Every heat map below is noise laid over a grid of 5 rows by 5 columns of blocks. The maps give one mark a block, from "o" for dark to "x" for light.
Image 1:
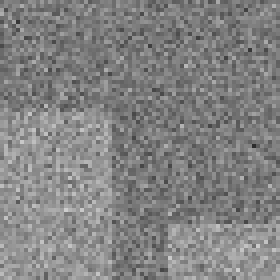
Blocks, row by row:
o o o o o
o o o o o
x x o o o
x x o o o
x x o x x
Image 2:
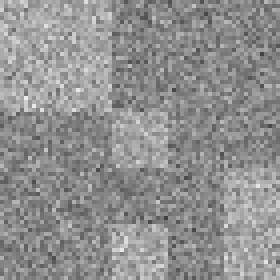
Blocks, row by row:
x x o o o
x x o o o
o o x o o
o o o o x
o o x o x
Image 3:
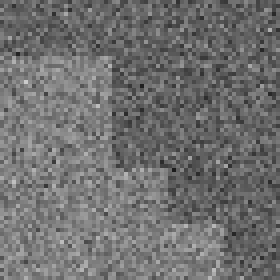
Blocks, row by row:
o o o o o
x x o o o
x x o o o
x x x o o
x x x x o
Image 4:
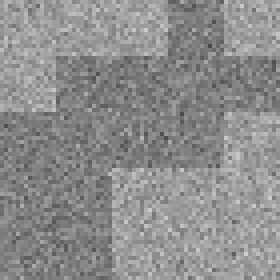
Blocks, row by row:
x x x o x
x o o o o
o o o o x
o o x x x
o o x x x
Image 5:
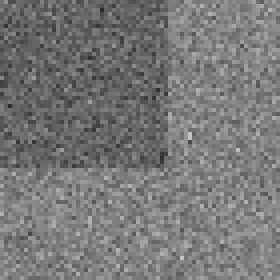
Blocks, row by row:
o o o x x
o o o x x
o o o x x
x x x x x
x x x x x
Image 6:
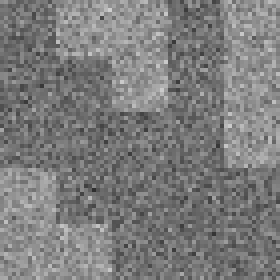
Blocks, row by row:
o x x o x
o o x o x
o o o o x
x o o o o
x x o o o
